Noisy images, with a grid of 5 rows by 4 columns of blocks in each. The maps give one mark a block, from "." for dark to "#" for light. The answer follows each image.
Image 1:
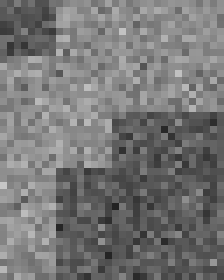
.###
####
##..
#...
#...
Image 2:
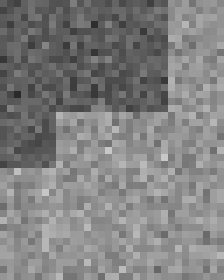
...#
...#
.###
####
####
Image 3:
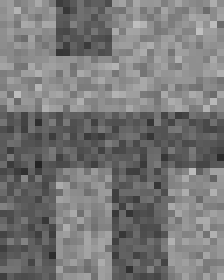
#.##
####
....
.#.#
.#.#
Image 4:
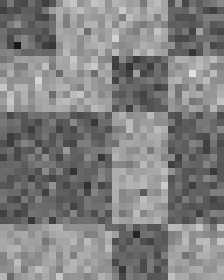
.##.
##.#
..#.
..#.
##.#
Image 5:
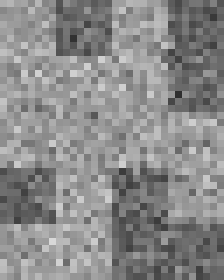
#.#.
###.
####
.#.#
##..
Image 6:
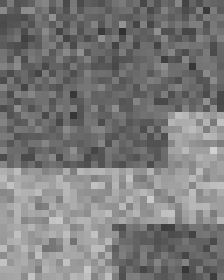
....
....
...#
####
##..
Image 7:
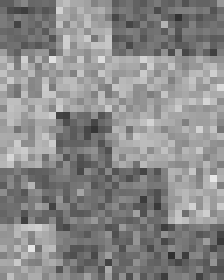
.#..
####
#.##
...#
#...
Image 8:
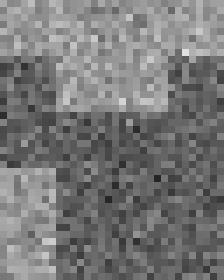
####
.##.
....
#...
#...
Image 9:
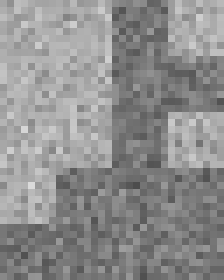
##.#
##..
##.#
#...
....
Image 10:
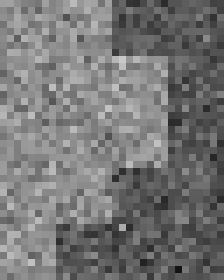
##..
###.
###.
##..
#...
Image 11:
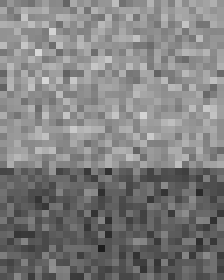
####
####
####
....
....
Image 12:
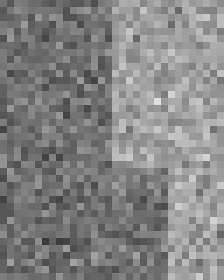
..##
..##
..##
...#
...#
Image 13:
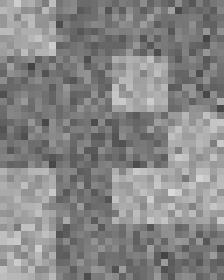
#...
..#.
...#
#.##
#...
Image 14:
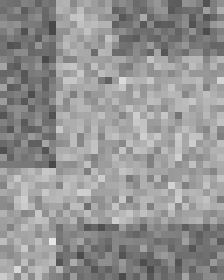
.#..
.###
.###
####
#...
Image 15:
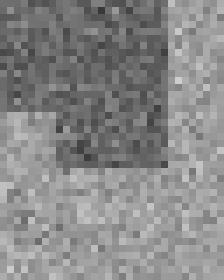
...#
...#
#..#
####
####
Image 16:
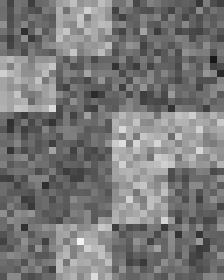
.#..
#...
..##
..#.
.#..
